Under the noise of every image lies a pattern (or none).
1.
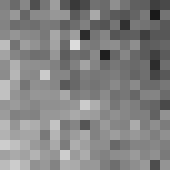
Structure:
a smooth slope
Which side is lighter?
bottom left
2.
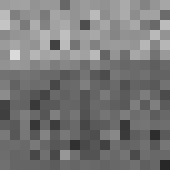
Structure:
a sharp edge
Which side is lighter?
top
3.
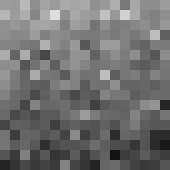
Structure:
a smooth slope
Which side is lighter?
top
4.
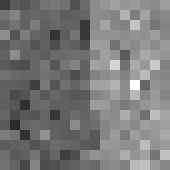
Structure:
a sharp edge
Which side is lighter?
right
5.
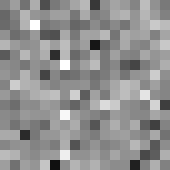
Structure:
only noise
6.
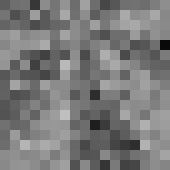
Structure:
spokes from one point
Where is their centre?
top middle
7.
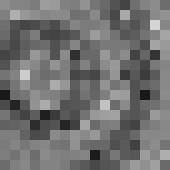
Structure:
rings round one point
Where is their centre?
middle left
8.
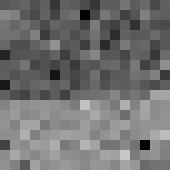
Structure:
a sharp edge
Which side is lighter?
bottom
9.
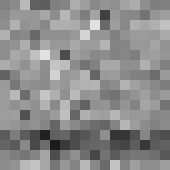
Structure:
one horizontal stripe
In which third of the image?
bottom
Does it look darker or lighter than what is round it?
darker
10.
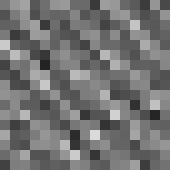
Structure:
diagonal stripes
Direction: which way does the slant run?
top left to bottom right
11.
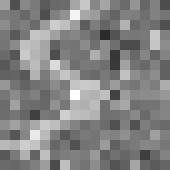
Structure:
a wavy band
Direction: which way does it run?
top to bottom
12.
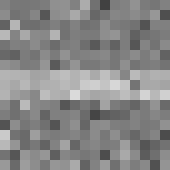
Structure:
one horizontal stripe
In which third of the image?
middle
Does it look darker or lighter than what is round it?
lighter
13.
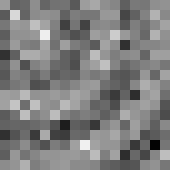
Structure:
rings round one point
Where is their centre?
top left
